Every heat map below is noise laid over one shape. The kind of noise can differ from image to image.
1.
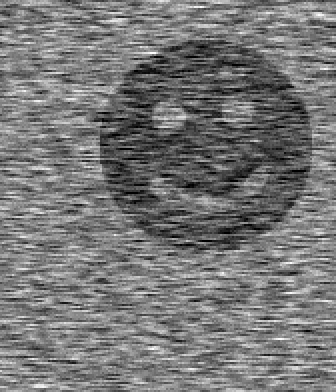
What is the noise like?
streaked along the rows
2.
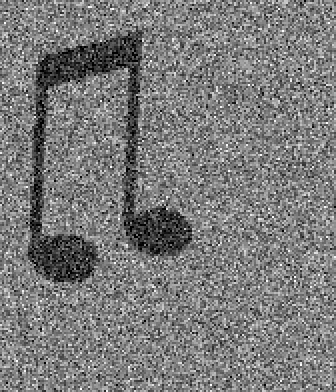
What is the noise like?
independent entries
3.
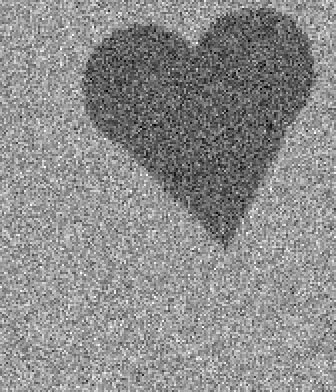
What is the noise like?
independent entries
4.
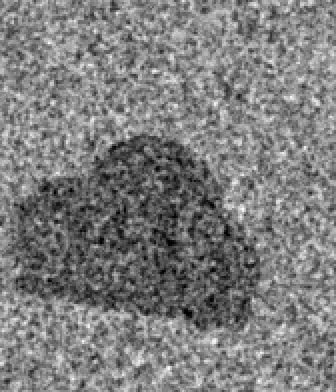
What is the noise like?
blotchy
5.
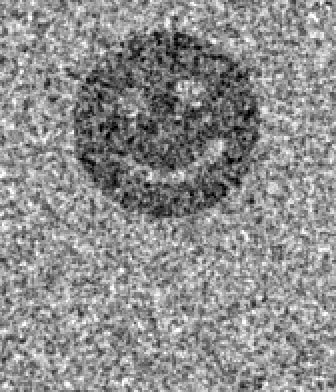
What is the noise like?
blotchy
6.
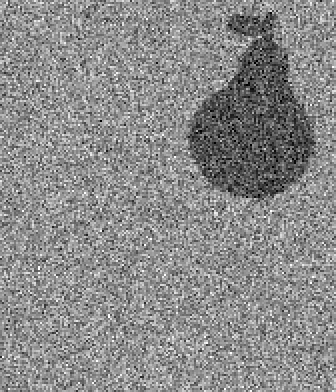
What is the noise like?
independent entries
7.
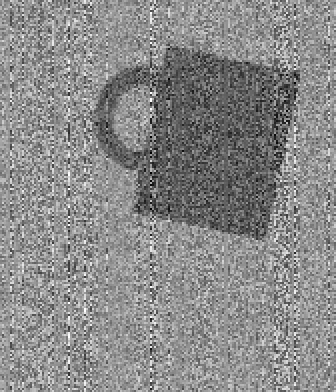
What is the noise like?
columns of uneven size
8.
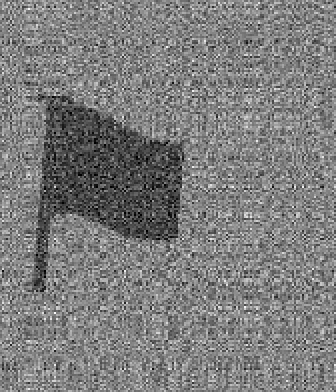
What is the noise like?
low rank plus noise
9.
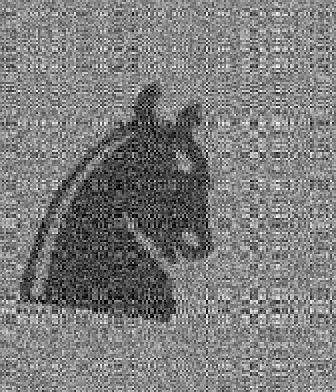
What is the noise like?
low rank plus noise
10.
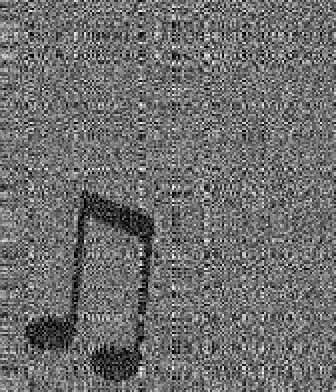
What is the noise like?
low rank plus noise
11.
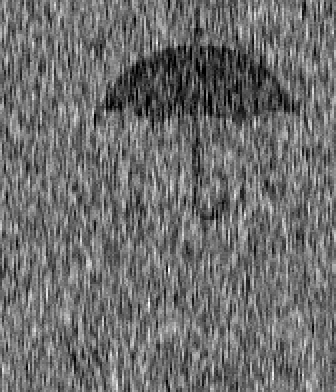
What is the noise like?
streaked along the columns
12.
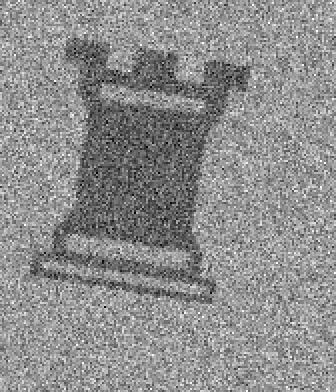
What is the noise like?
independent entries
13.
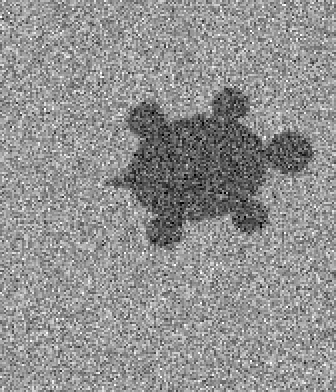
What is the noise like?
independent entries
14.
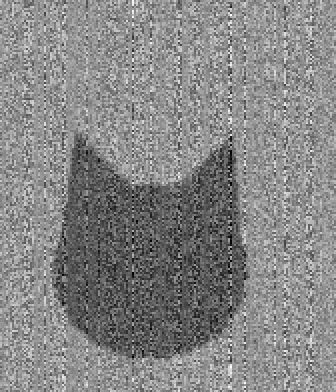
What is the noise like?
columns of uneven size
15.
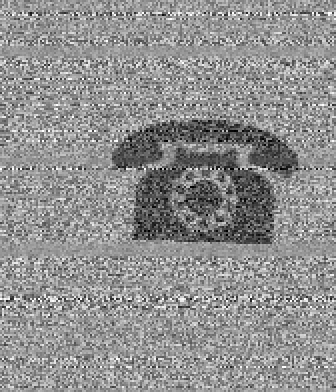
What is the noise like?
rows of uneven size
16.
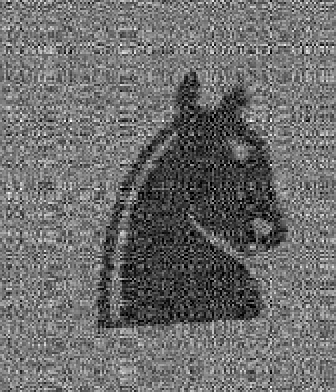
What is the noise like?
low rank plus noise
